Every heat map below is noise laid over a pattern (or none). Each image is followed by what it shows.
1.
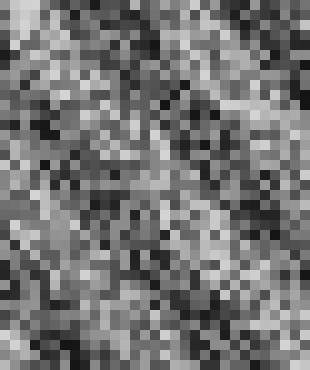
diagonal stripes
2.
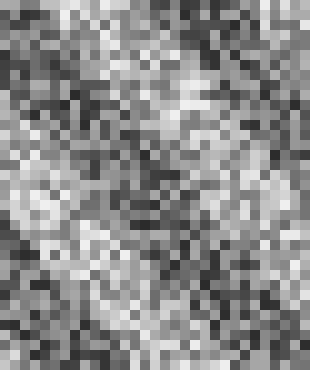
diagonal stripes
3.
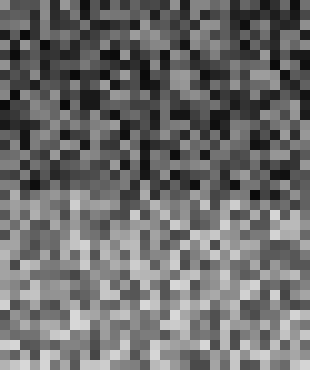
a sharp edge
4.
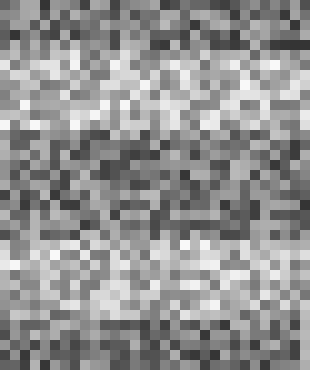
horizontal stripes
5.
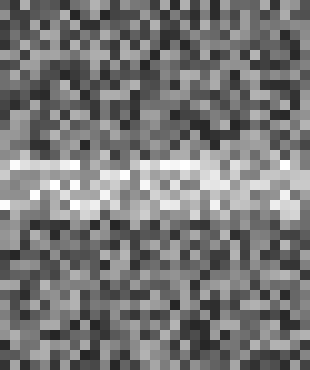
one horizontal stripe
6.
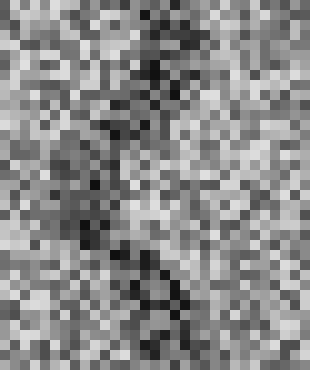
a wavy band
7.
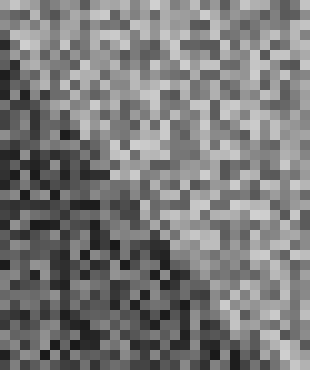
a sharp edge
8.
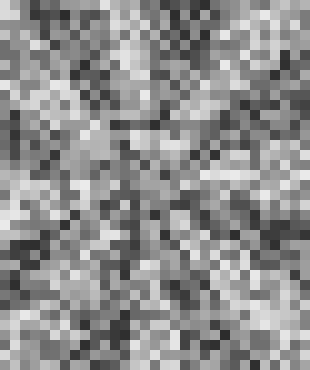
spokes from one point
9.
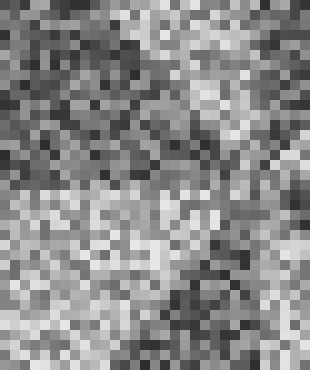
spokes from one point
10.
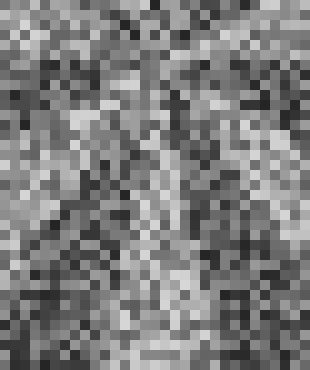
spokes from one point
